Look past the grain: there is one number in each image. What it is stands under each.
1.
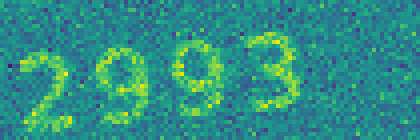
2993
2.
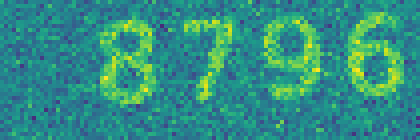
8796
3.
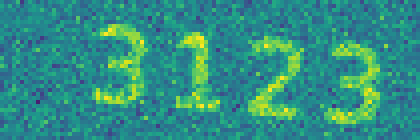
3123
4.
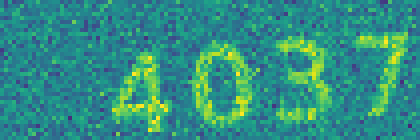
4037
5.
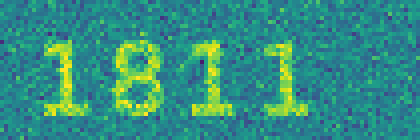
1811
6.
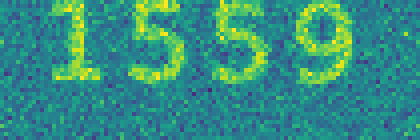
1559
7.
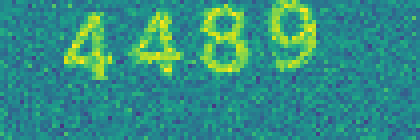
4489
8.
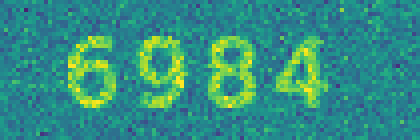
6984
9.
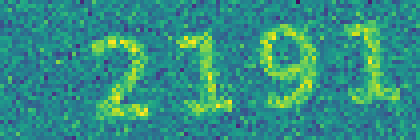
2191
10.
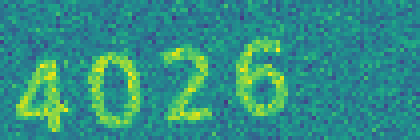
4026
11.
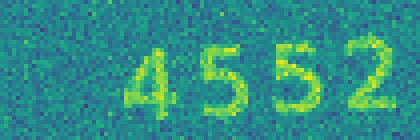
4552
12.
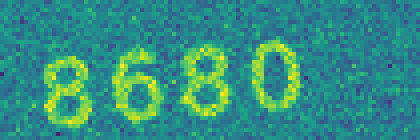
8680
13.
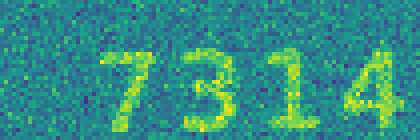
7314
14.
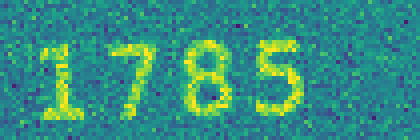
1785
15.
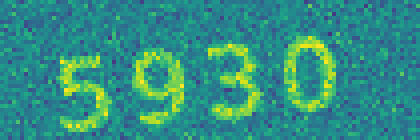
5930
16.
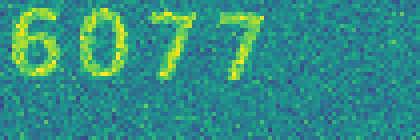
6077
